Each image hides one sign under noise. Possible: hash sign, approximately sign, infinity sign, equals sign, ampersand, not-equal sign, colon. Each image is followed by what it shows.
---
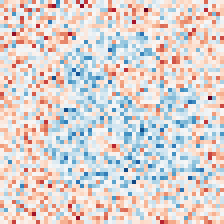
ampersand
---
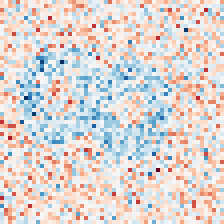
infinity sign
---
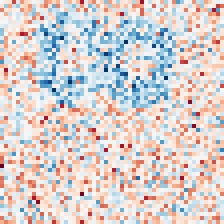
infinity sign
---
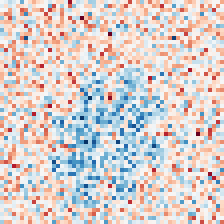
hash sign
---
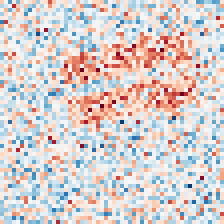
equals sign
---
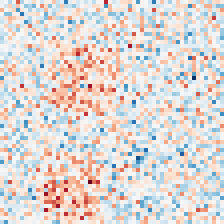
colon
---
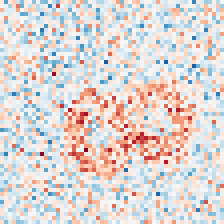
infinity sign
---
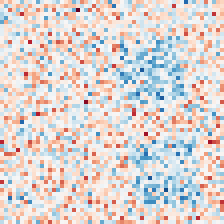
colon
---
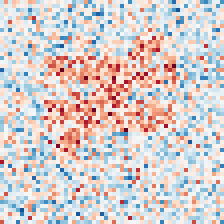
not-equal sign
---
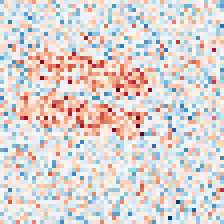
equals sign
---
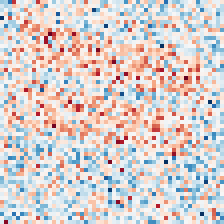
equals sign
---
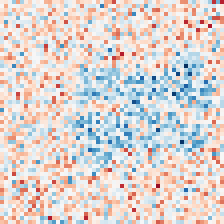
not-equal sign
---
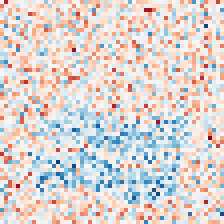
approximately sign
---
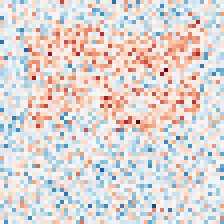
approximately sign
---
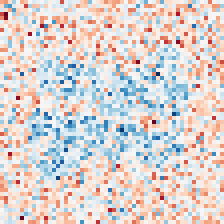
not-equal sign
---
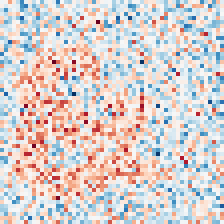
ampersand
